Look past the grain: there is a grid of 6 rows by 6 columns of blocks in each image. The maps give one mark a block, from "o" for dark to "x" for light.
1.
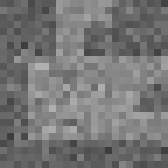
ooxxoo
ooxooo
oxxxxx
oxxxxo
oxxxxx
oooooo
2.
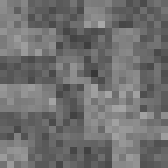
xooxoo
xxooxo
ooxoxo
xxoxxo
oooxxx
xoooxo
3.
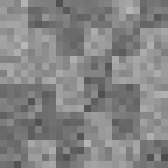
xoooxo
xxoxox
xxxoxx
ooxoox
oooxox
oxoxxo
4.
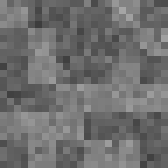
xoooxo
oxooox
oxooxo
ooxxxx
xxxooo
oxoxxo
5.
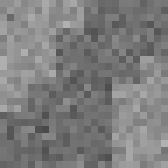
xxxooo
xxoooo
xxooox
xoooxx
ooooxx
ooooxx
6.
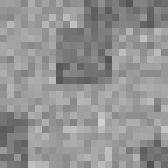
xxxooo
xxooxx
xxooxx
xxxxxx
oxxxxx
oxxxxo
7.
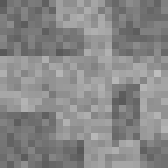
ooxxoo
oooxoo
xxxxxx
xxxxox
ooxxox
oooxxo
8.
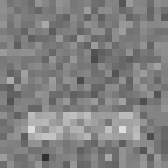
oooooo
oooooo
oooooo
oooooo
oxxxxo
oooooo
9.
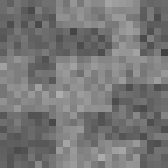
ooxxxo
ooooxo
xoxxxx
xxxxoo
ooxooo
ooxxxo
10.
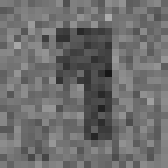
xxxxxx
xxooxx
xxooxx
xxxoxx
xxxoxx
xxxxxx
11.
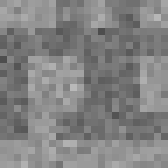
xxoxox
oooooo
oxxoox
oxxoox
oxoooo
xxxxxx
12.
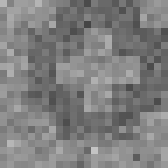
xxooox
xooxoo
xoxxxo
xooxoo
xxooox
xxxxxx
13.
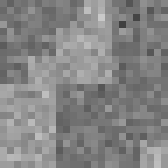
oooxoo
ooxxoo
oxxxoo
xxoooo
xxoooo
xxooox
